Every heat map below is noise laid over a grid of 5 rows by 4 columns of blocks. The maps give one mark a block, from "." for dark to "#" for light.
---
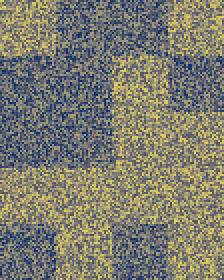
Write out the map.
#..#
..#.
..##
####
.#.#
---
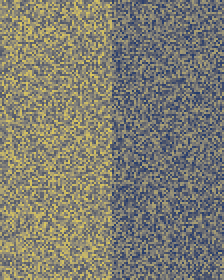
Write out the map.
##..
##..
##..
##..
##..
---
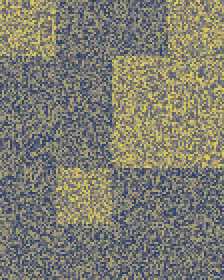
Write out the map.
#..#
..##
..##
.#..
....
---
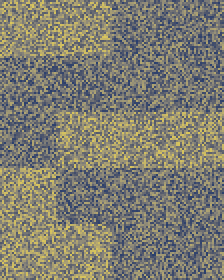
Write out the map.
##..
....
.###
#...
##..
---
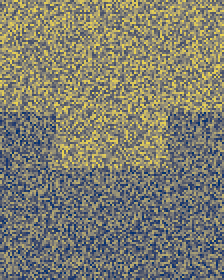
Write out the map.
####
####
.##.
....
....
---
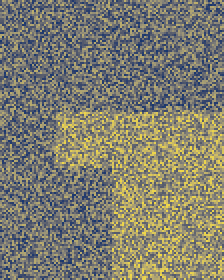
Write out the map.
....
....
.###
..##
..##
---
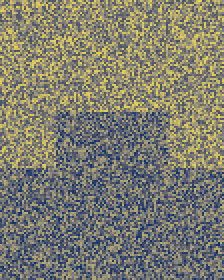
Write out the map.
####
####
#..#
....
....
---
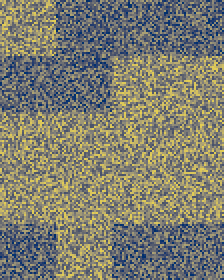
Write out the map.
#...
..##
####
####
.#..
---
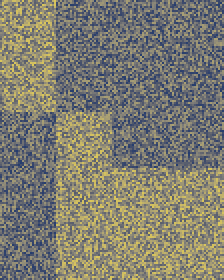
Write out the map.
#...
#...
.#..
.###
.###
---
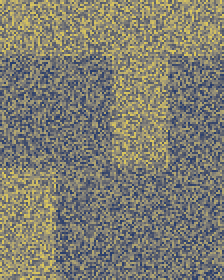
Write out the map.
####
..#.
..#.
#...
#...
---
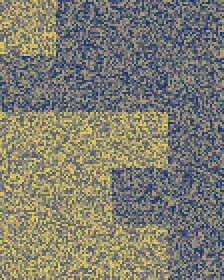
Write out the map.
#...
....
###.
##..
###.
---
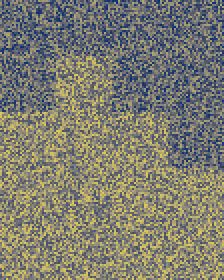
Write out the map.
....
.#..
###.
####
####
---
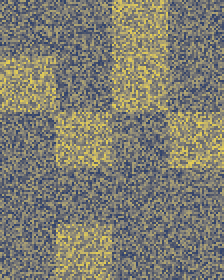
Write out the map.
..#.
#.#.
.#.#
....
.#..
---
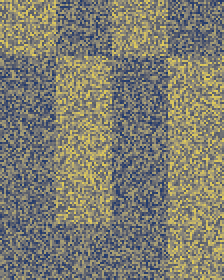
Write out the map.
#.#.
.#.#
.#.#
.#.#
...#
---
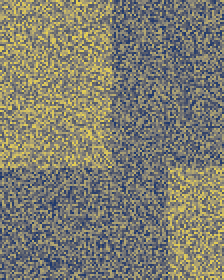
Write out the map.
##..
##..
##..
...#
...#
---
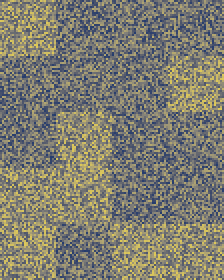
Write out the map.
#...
...#
.#..
##..
#.##
